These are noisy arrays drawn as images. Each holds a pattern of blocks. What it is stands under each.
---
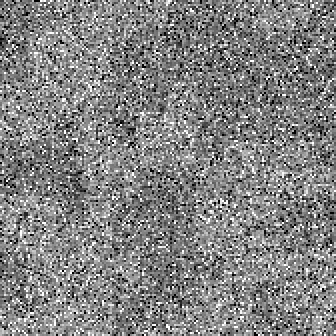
no symmetry
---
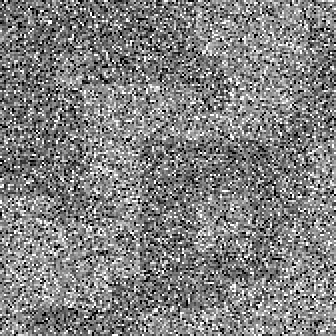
mirrored about the diagonal from the top left
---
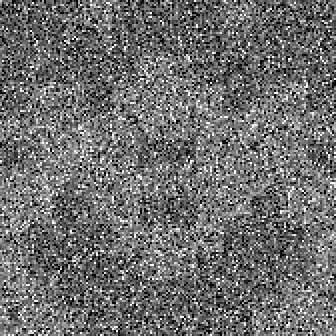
left and right mirror each other
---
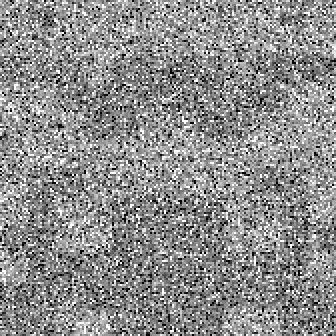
left and right mirror each other
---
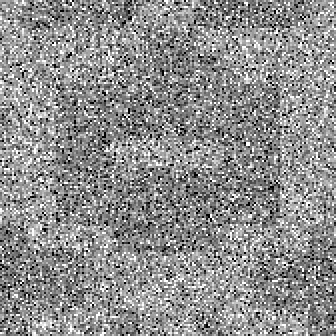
left and right mirror each other
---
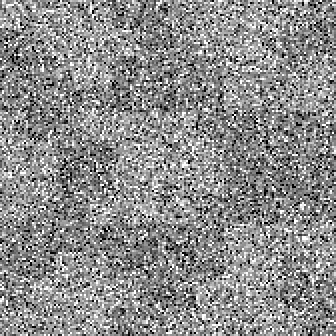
top and bottom mirror each other
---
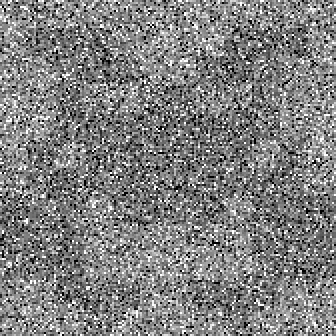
left and right mirror each other
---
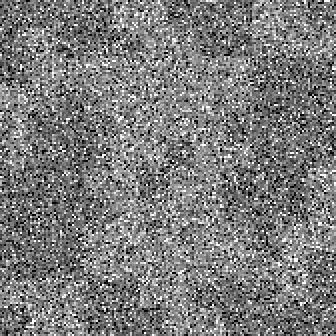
the same after a half turn
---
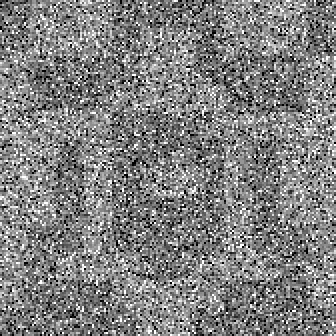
left and right mirror each other
